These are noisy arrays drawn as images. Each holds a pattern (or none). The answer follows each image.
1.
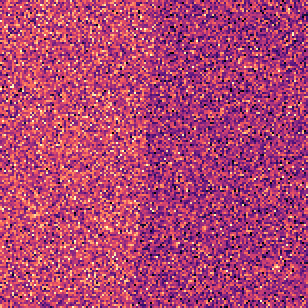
a sharp edge
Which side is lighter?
left
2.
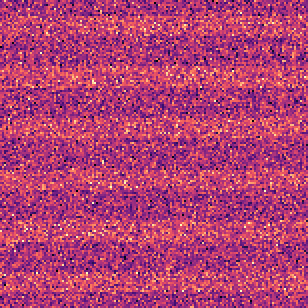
horizontal stripes
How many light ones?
6
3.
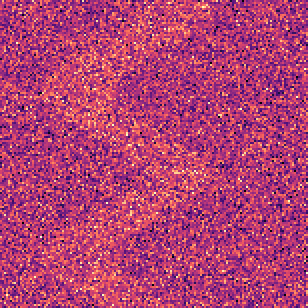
a wavy band
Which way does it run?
top to bottom
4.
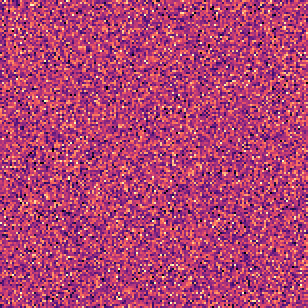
only noise
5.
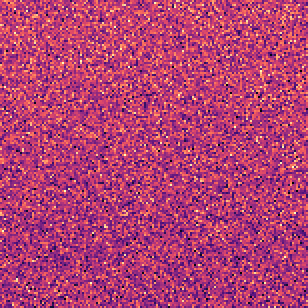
a smooth slope
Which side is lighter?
top
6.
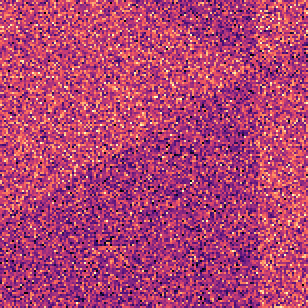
spokes from one point
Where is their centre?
top right
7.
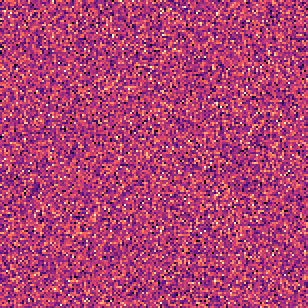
only noise
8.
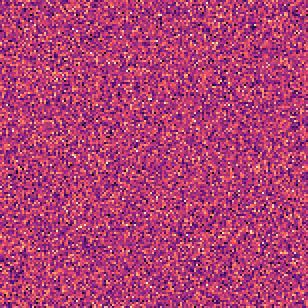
only noise
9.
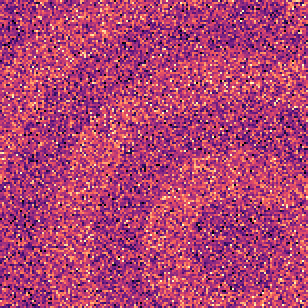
rings round one point
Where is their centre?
bottom right
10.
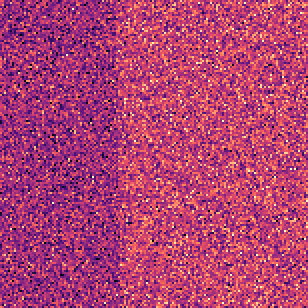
a sharp edge
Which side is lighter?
right
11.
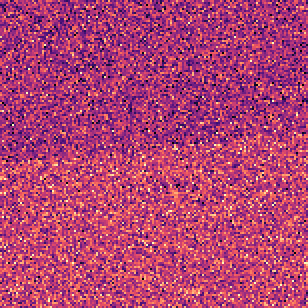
a sharp edge
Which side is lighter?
bottom
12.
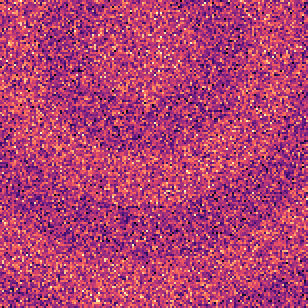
rings round one point
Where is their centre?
top middle
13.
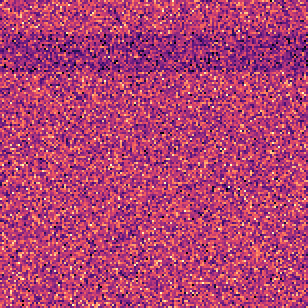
one horizontal stripe
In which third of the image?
top
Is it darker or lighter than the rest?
darker
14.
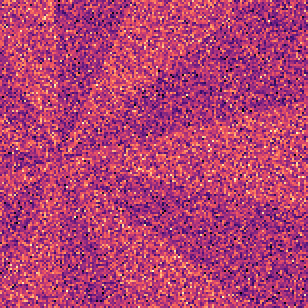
spokes from one point
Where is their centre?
middle left
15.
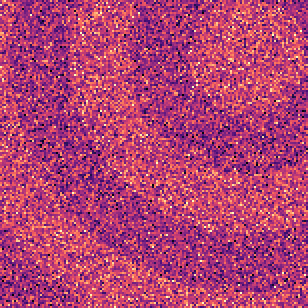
rings round one point
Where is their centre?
top right
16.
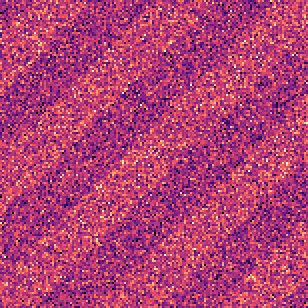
diagonal stripes
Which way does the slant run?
bottom left to top right
